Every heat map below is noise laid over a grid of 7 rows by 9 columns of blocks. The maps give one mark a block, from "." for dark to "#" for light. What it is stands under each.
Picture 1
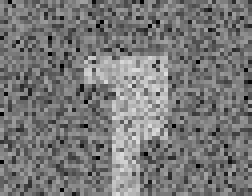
. . . . . . . . .
. . . . . . . . .
. . . # # # . . .
. . . . # # . . .
. . . . # # . . .
. . . . # . . . .
. . . . # . . . .
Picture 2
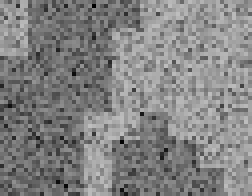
# . . . . # # # #
# . . . # # # # #
. . . . # # # # #
. . . . # # # # #
. . . # # . # # #
. . . # . . . # #
. . . # . . . . #
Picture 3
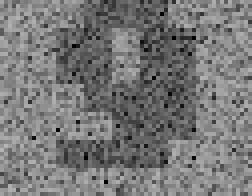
# # # . . . # # #
# # . . # . . # #
# # . . # . . # #
# # # . . . . # #
# # # # . . . # #
# # . . . . # # #
# # # # # # # # #
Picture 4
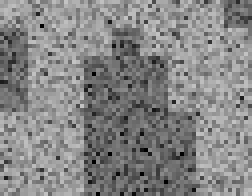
# # # # # # # # .
. # # # . # # # #
. # # . . . # # #
. # # . . . # # #
# # # . . . . # #
# # # . . . . # #
# # # . . . . # #
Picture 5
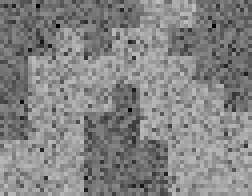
. . . . . # # . .
. . # . # # . . .
. # # # # # # . .
. # # # . # # # .
. # # . . # # # #
# # # . . . # # #
# # # . . . # # #
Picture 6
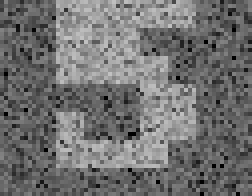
. . # # # # # . .
. . # # # . . . .
. . # # # # . . .
. . . . . # # . .
. . # . . # # . .
. . # # # # . . .
. . . . . . . . .
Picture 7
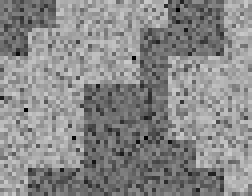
. . # # # # . . #
. # # # # . . . #
# # # # # . # # #
# # # . . . # # #
# # # . . . # # #
# # # . . . . # #
# . . . . . . . #
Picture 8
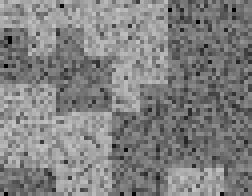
# # # # # # . . .
. # . # # # . . .
. . . . # # . . .
# # . . # . . . .
# # # # . . . . .
# # # # . . . . .
. . # # . . # # .
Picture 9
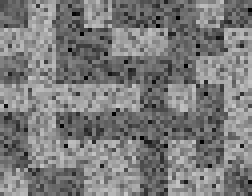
. # . # . . . # .
# # . . # # . . #
. # . . . . . # #
# # # # # . # . #
. # . . . . . . #
. # # # # . # . #
# . . # # . # # .
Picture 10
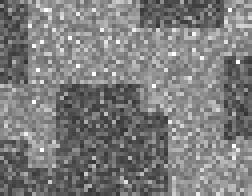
. # # # # . . . #
. # # # # # # # #
. # # # # # # # .
# # . . . # # # .
# # . . . . # # .
. # . . . . # # #
. . . . . . # # #
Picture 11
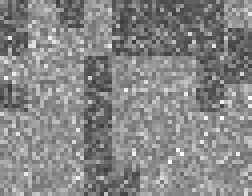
. # . # . . . . #
. # # # . . . . .
# # # . # # # . .
. # # . # # # . #
# # # . # # # # #
# # # . # # # # #
# # # . . # # # #
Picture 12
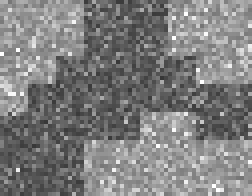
# # # . . . # # #
# # # . . . # # #
# # . . . . . # #
# . . . . . . . .
. . . . . # # . .
. . . # # # # # #
. . . # # # # # #
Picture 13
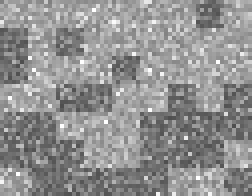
# # # # # # # . #
. # . # # # # # #
. # # # . # # # #
# # . . # # . # .
. . # # # . . . .
. . . # # . . . #
# . . . . . # # .
